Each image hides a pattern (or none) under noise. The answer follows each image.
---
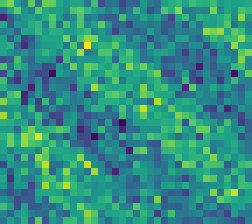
diagonal stripes
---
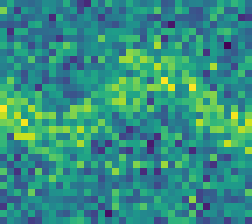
a wavy band
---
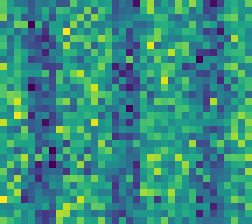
vertical stripes
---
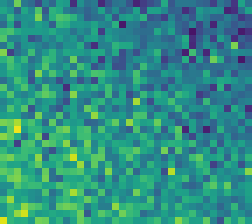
a smooth slope
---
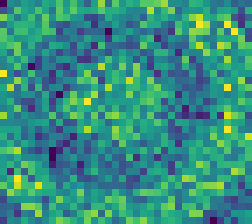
rings round one point
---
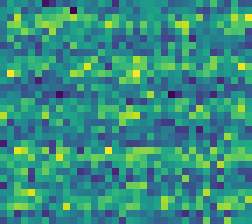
horizontal stripes
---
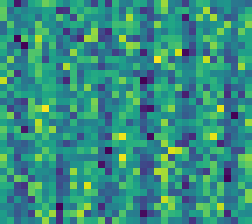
vertical stripes
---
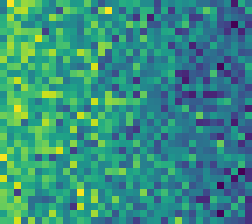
a smooth slope
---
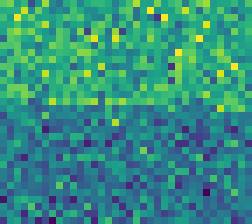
a sharp edge
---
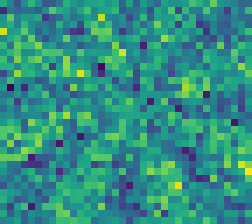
spokes from one point
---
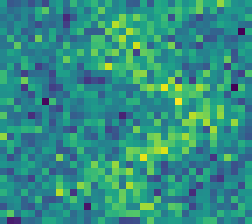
a wavy band
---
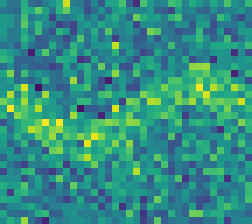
a wavy band
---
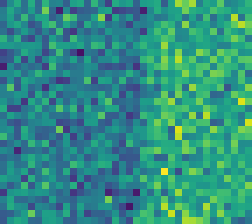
a sharp edge
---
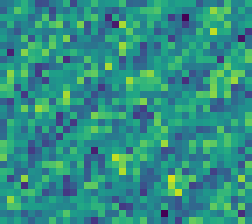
diagonal stripes
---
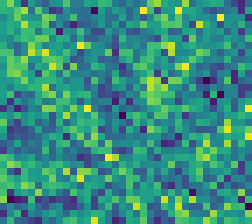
spokes from one point
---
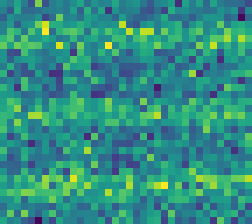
horizontal stripes
